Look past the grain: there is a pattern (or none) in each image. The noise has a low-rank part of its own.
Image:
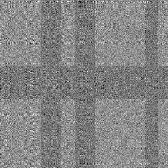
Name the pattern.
bands of rows crossing bands of columns
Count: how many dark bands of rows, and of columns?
1 and 3
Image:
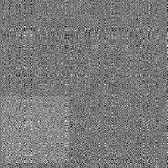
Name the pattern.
one block
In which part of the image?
bottom left
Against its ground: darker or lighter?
lighter
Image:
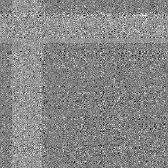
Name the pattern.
bands of rows crossing bands of columns
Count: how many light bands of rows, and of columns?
1 and 1
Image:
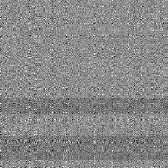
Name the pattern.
bands of rows
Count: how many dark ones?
2
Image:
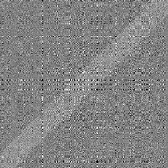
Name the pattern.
a diagonal band
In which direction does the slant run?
bottom left to top right
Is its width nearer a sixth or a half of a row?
a sixth
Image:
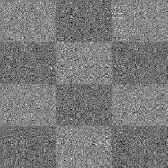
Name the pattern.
a checkerboard
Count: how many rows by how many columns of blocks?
4 by 3
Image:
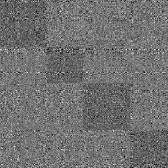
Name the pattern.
blocks along the diagonal
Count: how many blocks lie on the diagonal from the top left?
4
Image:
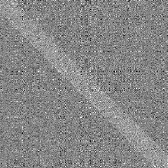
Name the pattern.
a diagonal band
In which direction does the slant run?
top left to bottom right
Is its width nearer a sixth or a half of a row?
a sixth
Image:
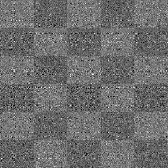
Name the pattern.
a checkerboard
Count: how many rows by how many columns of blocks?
6 by 5
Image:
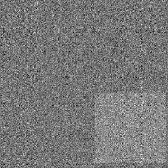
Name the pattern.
one block
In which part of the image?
bottom right
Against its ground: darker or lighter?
lighter
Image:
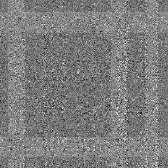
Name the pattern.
bands of rows crossing bands of columns
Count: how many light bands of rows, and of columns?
2 and 3
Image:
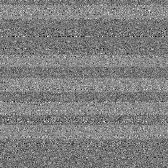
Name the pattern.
bands of rows
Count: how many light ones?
5
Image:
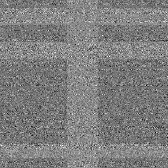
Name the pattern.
bands of rows crossing bands of columns
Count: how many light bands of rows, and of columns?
3 and 1
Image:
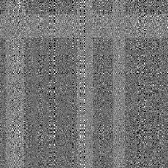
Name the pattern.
bands of rows crossing bands of columns
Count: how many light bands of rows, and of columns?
1 and 3
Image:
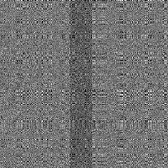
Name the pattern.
one band of columns
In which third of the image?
middle
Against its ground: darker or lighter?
darker
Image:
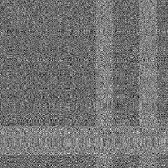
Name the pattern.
bands of rows crossing bands of columns
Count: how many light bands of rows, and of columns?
1 and 2
